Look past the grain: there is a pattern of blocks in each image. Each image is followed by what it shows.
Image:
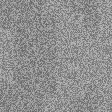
top and bottom mirror each other
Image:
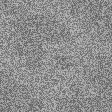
mirrored about the diagonal from the top left
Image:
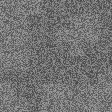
mirrored about the diagonal from the bottom left
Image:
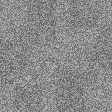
the same after a half turn
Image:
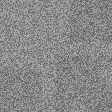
mirrored about the diagonal from the top left
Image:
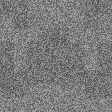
left and right mirror each other
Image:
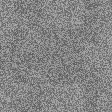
top and bottom mirror each other
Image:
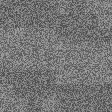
the same after a half turn
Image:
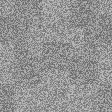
left and right mirror each other
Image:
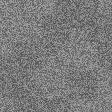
mirrored about the diagonal from the top left
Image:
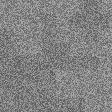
mirrored about the diagonal from the bottom left
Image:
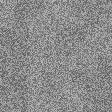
no symmetry
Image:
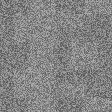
top and bottom mirror each other
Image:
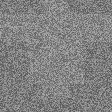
left and right mirror each other
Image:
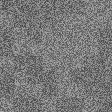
mirrored about the diagonal from the bottom left
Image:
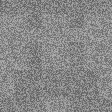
left and right mirror each other
